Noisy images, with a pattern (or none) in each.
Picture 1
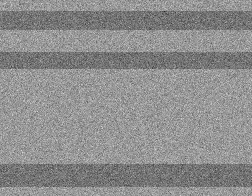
bands of rows
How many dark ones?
3
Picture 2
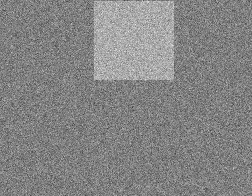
one block
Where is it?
top middle
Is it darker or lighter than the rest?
lighter
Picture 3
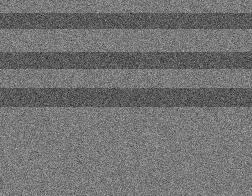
bands of rows
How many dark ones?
3
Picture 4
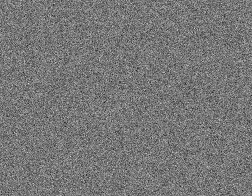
only noise
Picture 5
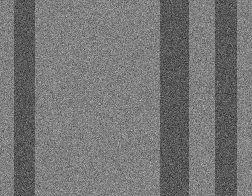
bands of columns
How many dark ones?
3
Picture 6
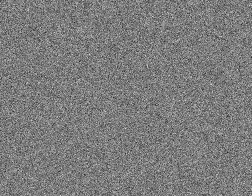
only noise
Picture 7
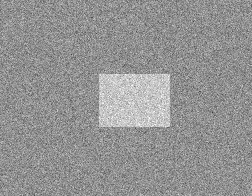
one block
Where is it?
centre
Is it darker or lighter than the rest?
lighter
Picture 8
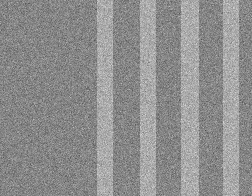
bands of columns
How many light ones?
4
